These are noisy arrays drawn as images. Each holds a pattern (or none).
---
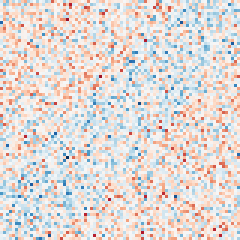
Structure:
a diagonal band
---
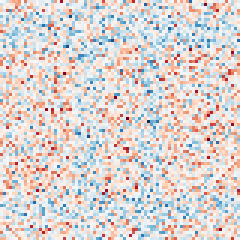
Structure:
bands of rows crossing bands of columns
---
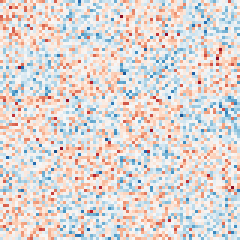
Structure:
a checkerboard
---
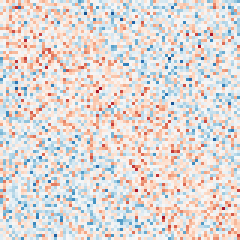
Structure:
a diagonal band
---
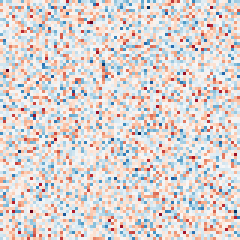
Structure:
only noise
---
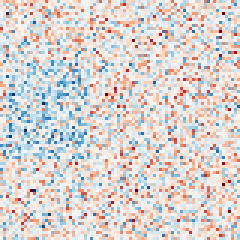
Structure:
one block
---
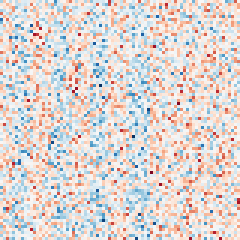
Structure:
bands of columns
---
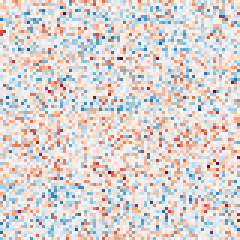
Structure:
bands of rows
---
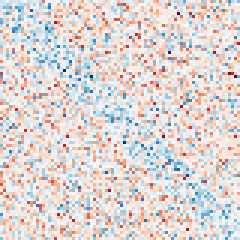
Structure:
a diagonal band
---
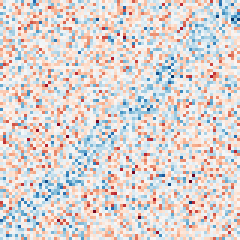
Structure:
a diagonal band
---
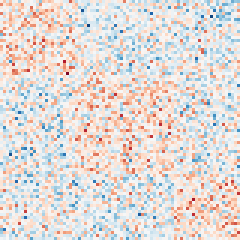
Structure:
blocks along the diagonal
